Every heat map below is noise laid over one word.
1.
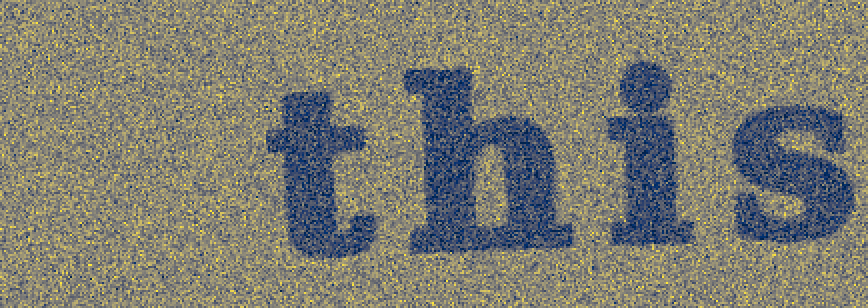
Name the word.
this
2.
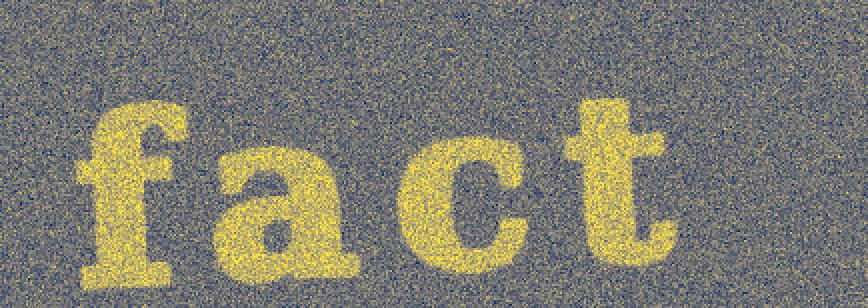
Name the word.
fact
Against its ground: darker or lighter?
lighter
